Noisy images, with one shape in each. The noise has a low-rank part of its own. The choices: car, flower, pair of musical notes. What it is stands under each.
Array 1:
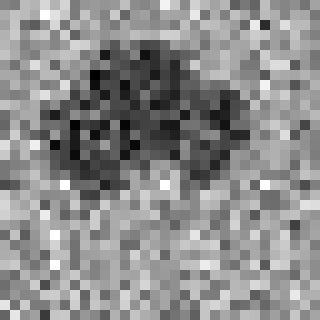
dark car
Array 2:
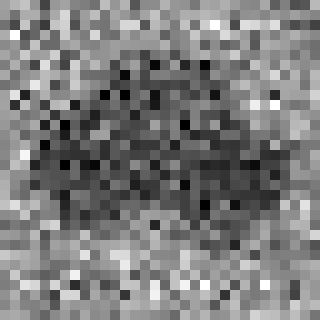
dark car
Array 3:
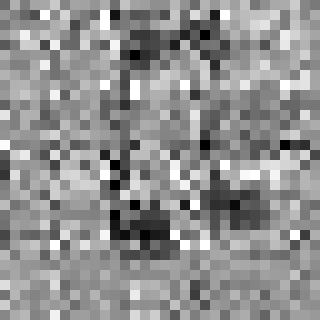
dark pair of musical notes
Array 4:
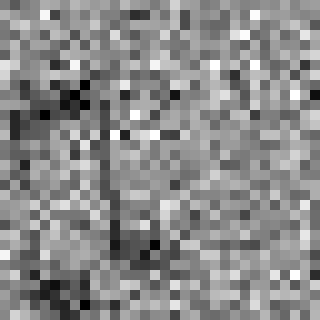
dark pair of musical notes
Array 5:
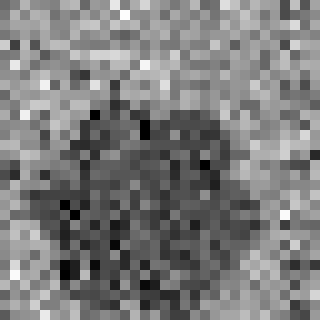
dark flower
